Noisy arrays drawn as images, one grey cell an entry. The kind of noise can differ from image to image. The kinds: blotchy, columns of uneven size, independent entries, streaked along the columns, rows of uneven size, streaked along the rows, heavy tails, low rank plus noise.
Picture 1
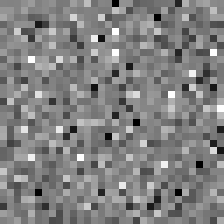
heavy tails
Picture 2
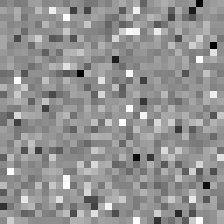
heavy tails
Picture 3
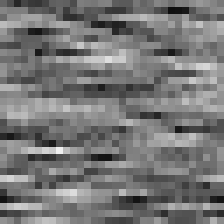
streaked along the rows
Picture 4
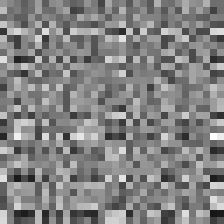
low rank plus noise
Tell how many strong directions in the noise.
one
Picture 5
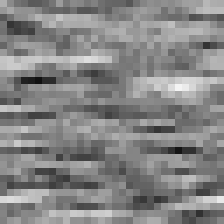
streaked along the rows
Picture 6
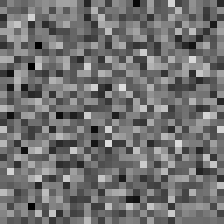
low rank plus noise
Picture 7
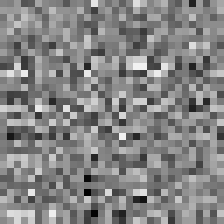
low rank plus noise
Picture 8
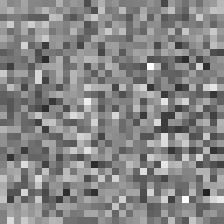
low rank plus noise
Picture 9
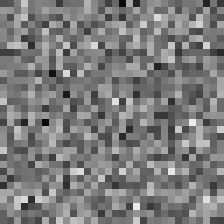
low rank plus noise
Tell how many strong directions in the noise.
five to eight
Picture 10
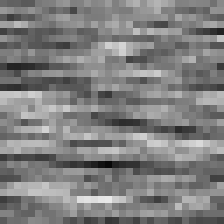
streaked along the rows
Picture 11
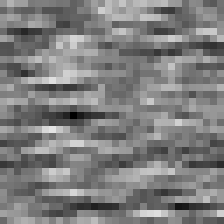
streaked along the rows
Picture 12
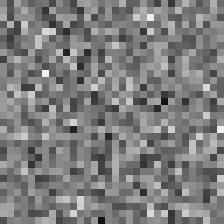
independent entries
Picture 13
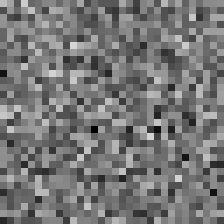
independent entries
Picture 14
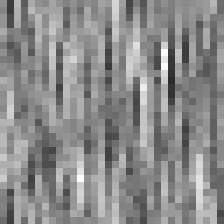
streaked along the columns
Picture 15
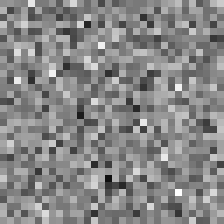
independent entries
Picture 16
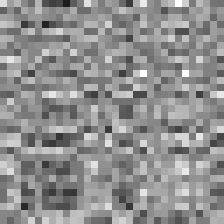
low rank plus noise
